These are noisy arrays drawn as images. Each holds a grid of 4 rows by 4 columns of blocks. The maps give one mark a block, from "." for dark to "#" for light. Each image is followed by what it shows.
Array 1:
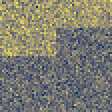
####
##..
....
....
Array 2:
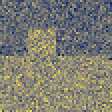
....
.#..
####
####
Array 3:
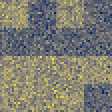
#.#.
....
####
###.
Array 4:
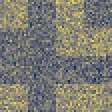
#.#.
..##
....
#.##
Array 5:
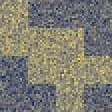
#...
###.
.###
..#.
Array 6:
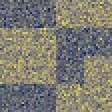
..##
##..
##.#
..##
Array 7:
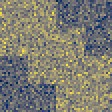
##..
###.
.###
..##
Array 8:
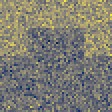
####
#..#
....
....
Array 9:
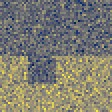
....
....
#.##
####
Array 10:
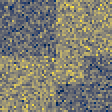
..##
..##
###.
##..
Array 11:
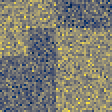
##..
#.##
..##
..##
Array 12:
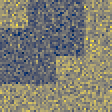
#..#
...#
..##
####
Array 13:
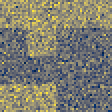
####
.#..
....
##..
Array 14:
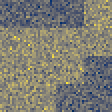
...#
####
###.
##..
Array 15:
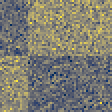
.###
.###
#...
#...
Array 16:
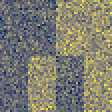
..##
..##
.#.#
.#.#
